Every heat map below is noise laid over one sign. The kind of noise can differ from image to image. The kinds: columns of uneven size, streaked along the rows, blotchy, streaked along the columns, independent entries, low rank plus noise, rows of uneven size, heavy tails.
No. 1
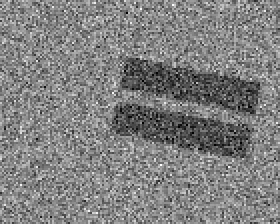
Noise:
independent entries
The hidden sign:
equals sign
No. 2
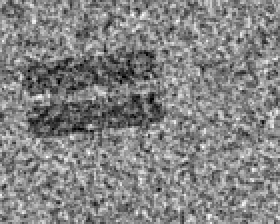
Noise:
blotchy
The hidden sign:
equals sign
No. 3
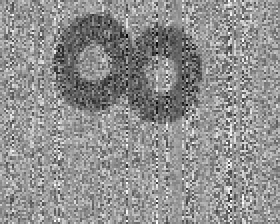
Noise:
columns of uneven size
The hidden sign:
infinity sign
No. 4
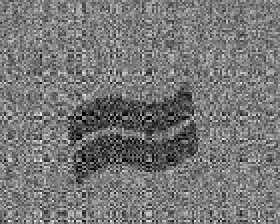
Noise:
low rank plus noise
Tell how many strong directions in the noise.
one
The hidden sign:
approximately sign
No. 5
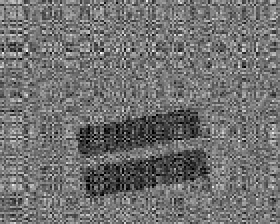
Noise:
low rank plus noise
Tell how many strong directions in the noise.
one
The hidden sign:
equals sign
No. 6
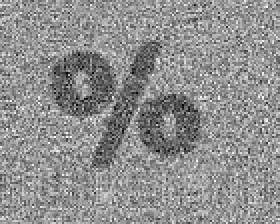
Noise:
low rank plus noise
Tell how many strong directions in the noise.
five to eight
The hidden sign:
percent sign
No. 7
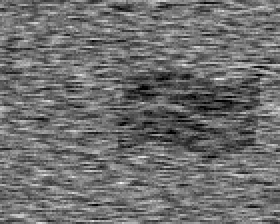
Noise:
streaked along the rows
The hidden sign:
approximately sign
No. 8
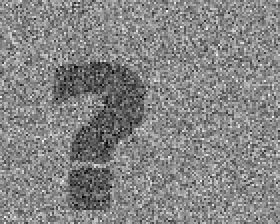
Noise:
independent entries
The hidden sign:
question mark
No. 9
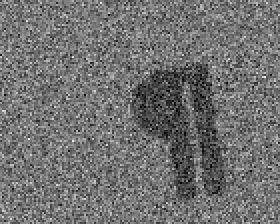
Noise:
independent entries
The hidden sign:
pilcrow
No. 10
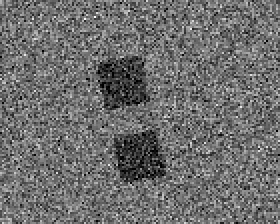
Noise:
independent entries
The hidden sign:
colon
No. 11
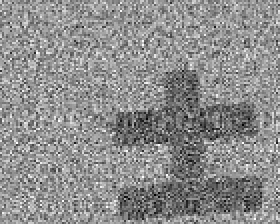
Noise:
low rank plus noise
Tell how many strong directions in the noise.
three or four
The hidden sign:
plus-minus sign
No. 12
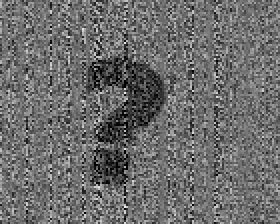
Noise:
columns of uneven size
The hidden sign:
question mark
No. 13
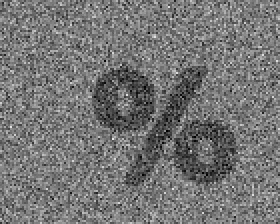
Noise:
independent entries
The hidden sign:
percent sign
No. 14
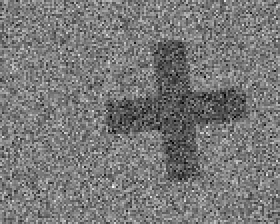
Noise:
independent entries
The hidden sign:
plus sign
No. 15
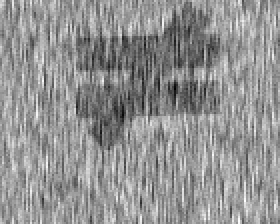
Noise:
streaked along the columns
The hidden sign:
not-equal sign
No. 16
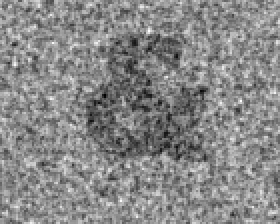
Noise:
blotchy
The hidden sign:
ampersand
